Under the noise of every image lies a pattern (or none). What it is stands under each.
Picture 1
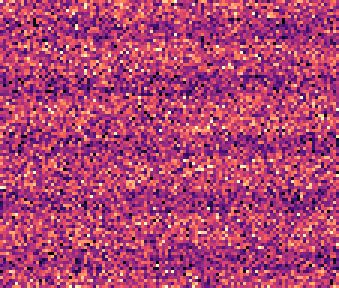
horizontal stripes
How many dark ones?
5
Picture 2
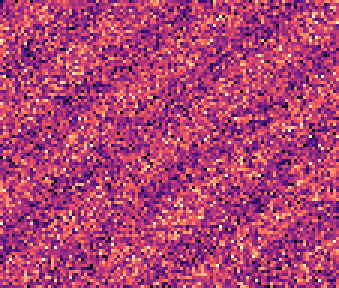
diagonal stripes
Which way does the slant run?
bottom left to top right
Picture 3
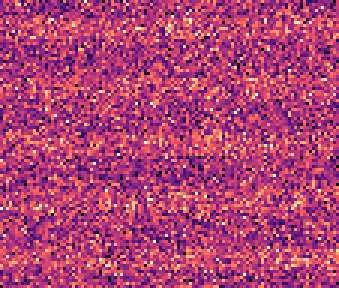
horizontal stripes
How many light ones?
5
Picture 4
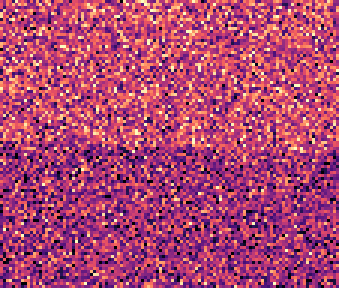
a sharp edge
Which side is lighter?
top
